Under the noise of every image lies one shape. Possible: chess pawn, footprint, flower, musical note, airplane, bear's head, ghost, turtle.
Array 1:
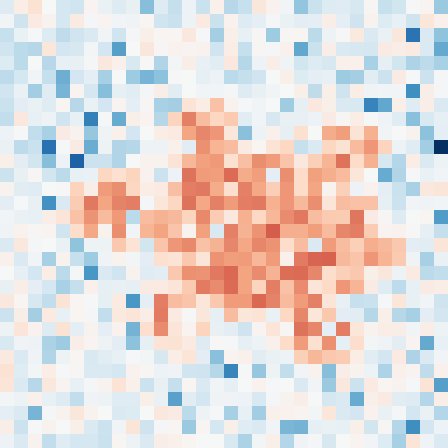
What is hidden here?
red turtle
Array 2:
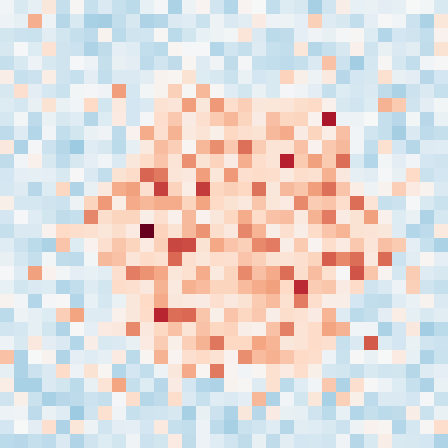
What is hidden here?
red flower
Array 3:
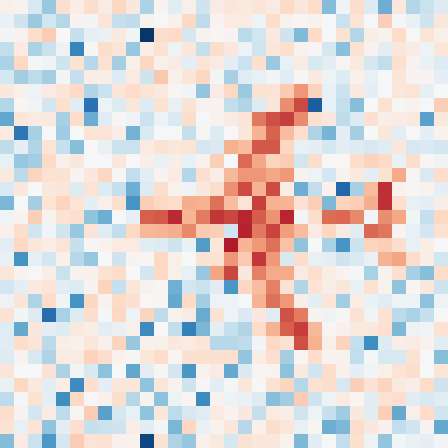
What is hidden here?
red airplane
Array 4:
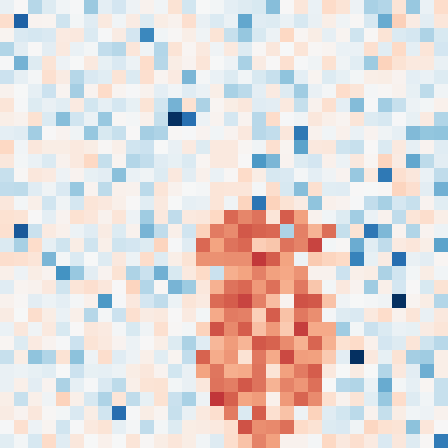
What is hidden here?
red footprint
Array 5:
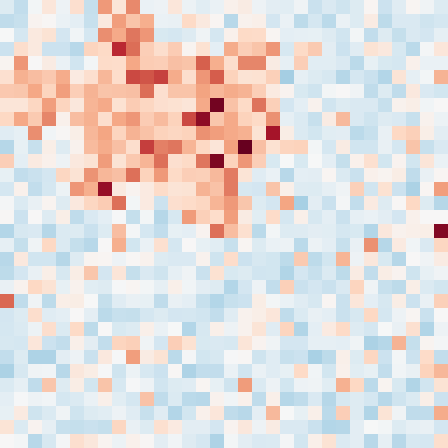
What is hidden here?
red turtle
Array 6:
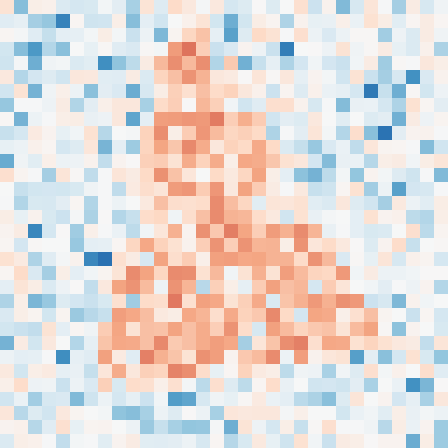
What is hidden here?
red chess pawn
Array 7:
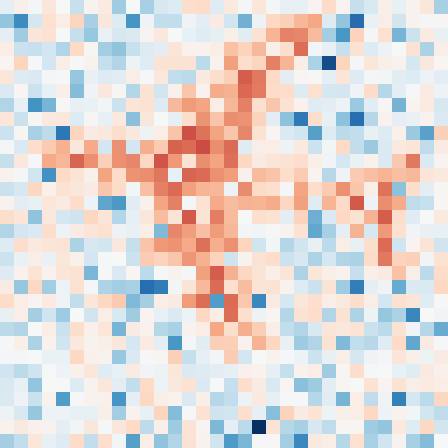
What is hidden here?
red airplane
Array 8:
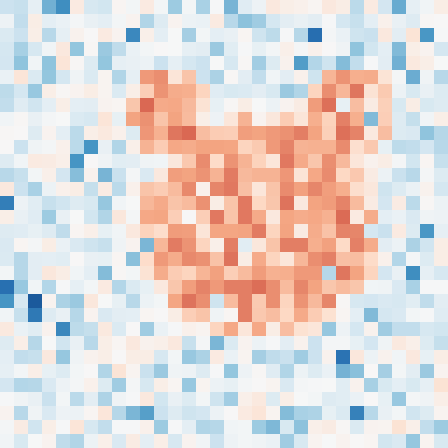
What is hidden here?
red bear's head
